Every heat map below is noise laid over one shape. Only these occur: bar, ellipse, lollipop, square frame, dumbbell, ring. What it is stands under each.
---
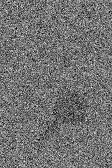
lollipop
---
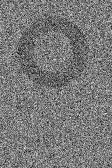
ring
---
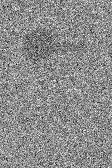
lollipop
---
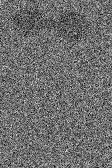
dumbbell
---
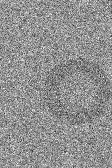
ring
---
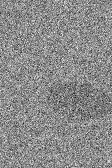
ellipse
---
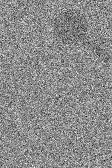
lollipop
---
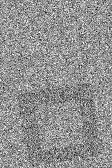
square frame
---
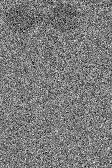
dumbbell
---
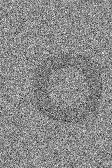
ring
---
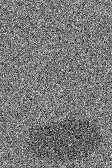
ellipse
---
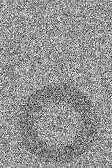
ring
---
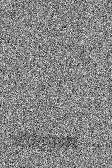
bar
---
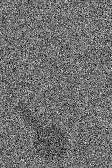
lollipop
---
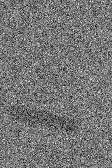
bar
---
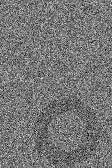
ring
